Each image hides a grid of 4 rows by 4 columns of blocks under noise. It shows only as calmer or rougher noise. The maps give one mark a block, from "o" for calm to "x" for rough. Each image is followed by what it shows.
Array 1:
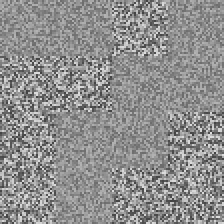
o o x o
x x o o
x o o x
x o x x
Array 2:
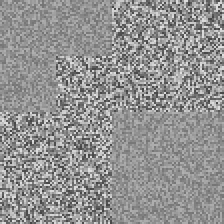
o o x x
o x x x
x x o o
x x o o
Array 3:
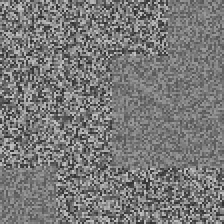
x x x o
x x o o
x x o o
o x x x
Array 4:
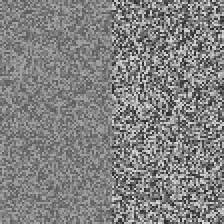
o o x x
o o x x
o o x x
o o x x
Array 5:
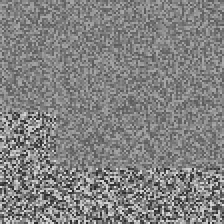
o o o o
o o o o
x o o o
x x x x
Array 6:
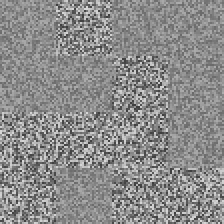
o x o o
o o x o
x x x o
x o x x
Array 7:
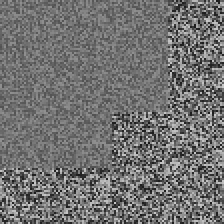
o o o x
o o o x
o o x x
x x x x
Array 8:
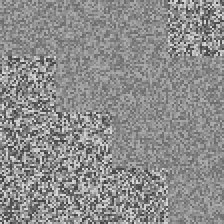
o o o x
x o o o
x x o o
x x x o
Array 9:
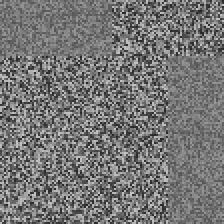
o o x x
x x x o
x x x o
x x x o
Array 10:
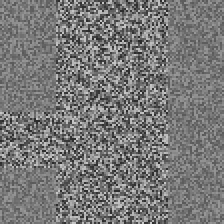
o x x o
o x x o
x x x o
o x x o
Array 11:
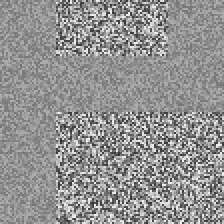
o x x o
o o o o
o x x x
o x x x
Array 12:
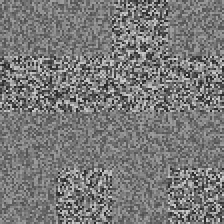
o o x o
x x x x
o o o o
o x o x
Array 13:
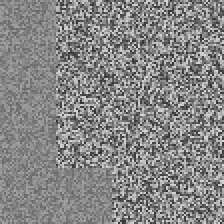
o x x x
o x x x
o x x x
o o x x
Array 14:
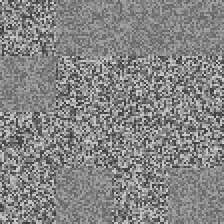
x o o o
o x x x
x x x x
x o x o
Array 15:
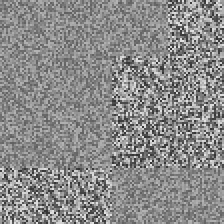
o o o x
o o x x
o o x x
x x o o
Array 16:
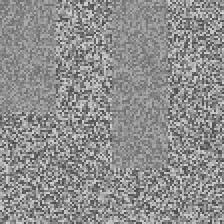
o x o x
o x o x
x x o x
x x x x
